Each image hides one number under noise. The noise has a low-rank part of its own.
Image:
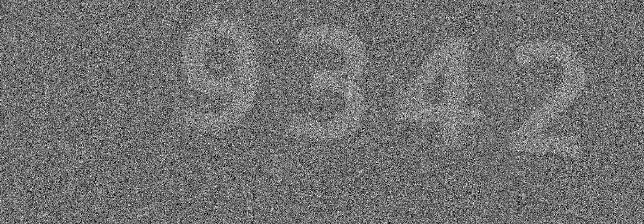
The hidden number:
9342
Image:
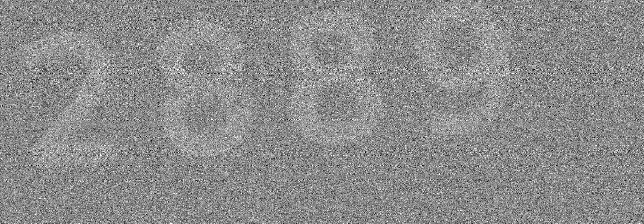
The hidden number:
2889
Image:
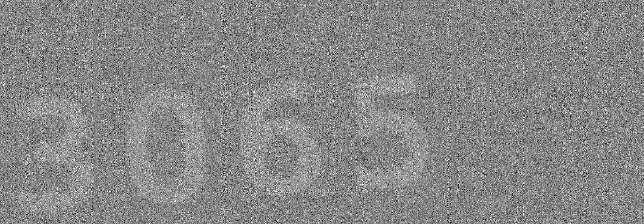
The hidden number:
3065
